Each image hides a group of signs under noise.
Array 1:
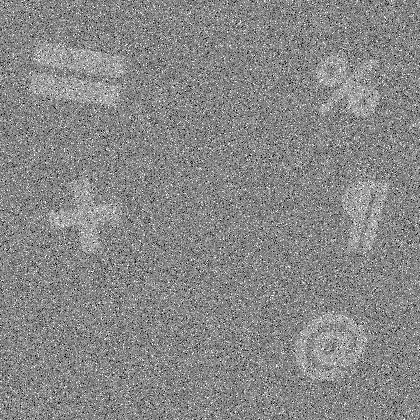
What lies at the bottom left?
nothing
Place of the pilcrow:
middle right
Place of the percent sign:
top right
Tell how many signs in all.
5
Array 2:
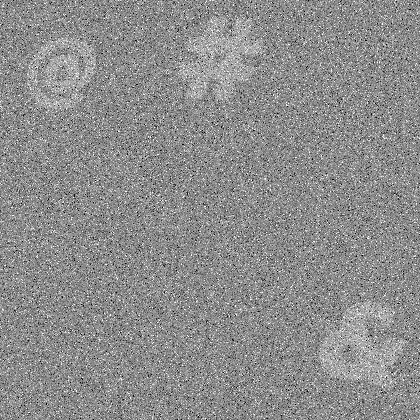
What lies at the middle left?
nothing
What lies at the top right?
nothing
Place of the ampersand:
bottom right
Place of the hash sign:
top middle
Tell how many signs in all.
3
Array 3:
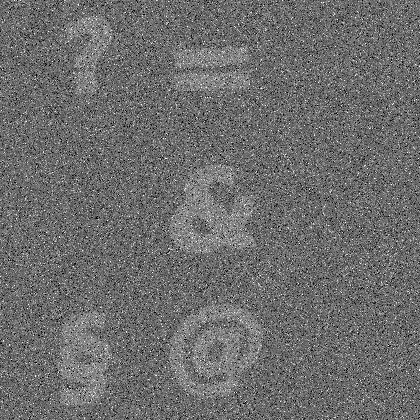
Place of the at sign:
bottom middle
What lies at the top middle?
equals sign
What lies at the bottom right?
nothing
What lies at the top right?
nothing
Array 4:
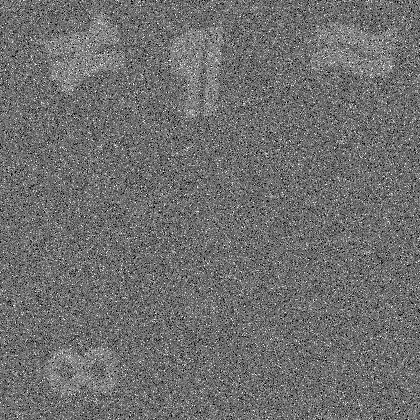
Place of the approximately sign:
top right
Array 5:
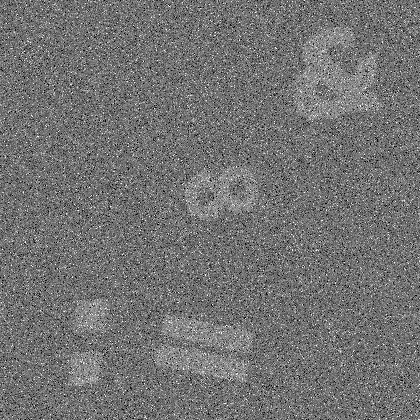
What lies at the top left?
nothing
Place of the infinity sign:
centre
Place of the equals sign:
bottom middle
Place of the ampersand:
top right
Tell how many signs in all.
4
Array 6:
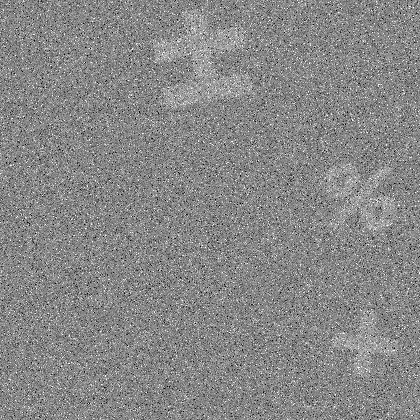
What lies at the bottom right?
plus sign
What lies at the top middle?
plus-minus sign
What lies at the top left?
nothing
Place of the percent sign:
middle right
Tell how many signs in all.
3
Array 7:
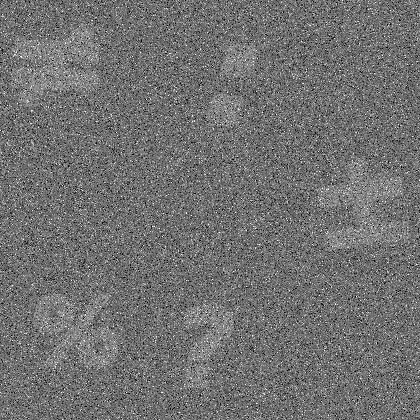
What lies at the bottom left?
percent sign
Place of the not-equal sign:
top left
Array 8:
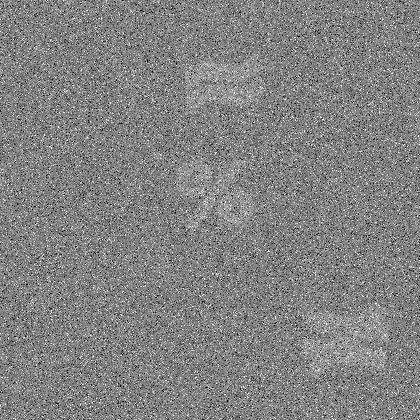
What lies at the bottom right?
not-equal sign
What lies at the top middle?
approximately sign
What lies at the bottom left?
nothing
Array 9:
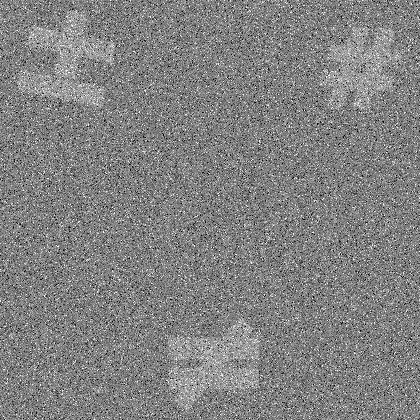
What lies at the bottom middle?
not-equal sign
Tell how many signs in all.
3
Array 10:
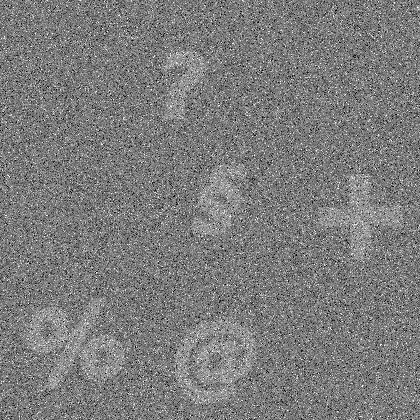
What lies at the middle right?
plus sign
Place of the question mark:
top middle
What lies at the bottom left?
percent sign
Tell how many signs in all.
5
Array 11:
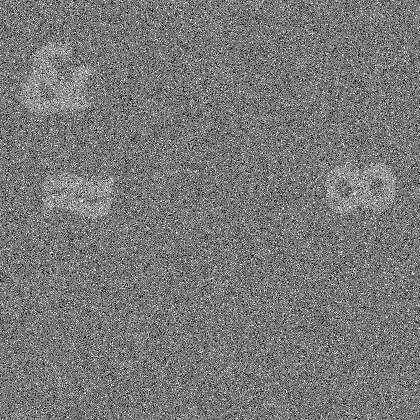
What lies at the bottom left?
nothing
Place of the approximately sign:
middle left
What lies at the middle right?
infinity sign
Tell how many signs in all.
3
